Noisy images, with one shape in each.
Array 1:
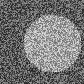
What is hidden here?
light disc
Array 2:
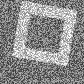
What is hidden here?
light square frame
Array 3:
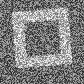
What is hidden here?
light square frame
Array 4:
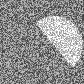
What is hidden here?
light half disc
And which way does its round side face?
up and right
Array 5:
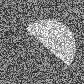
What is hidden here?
light half disc
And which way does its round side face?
up and right
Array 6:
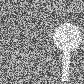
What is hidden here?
light lollipop
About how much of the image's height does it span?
two thirds
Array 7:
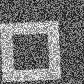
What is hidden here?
light square frame
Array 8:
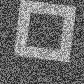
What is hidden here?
light square frame
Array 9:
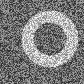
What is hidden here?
light ring
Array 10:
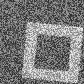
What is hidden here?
light square frame
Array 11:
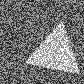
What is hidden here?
light triangle
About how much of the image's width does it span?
two thirds
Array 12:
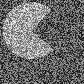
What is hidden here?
light disc with a wedge cut out
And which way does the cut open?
right
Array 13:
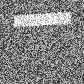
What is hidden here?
light bar
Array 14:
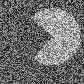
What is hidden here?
light disc with a wedge cut out
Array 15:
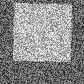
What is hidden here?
light square
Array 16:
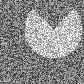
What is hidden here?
light disc with a wedge cut out
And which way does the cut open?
up
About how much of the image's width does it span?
two thirds
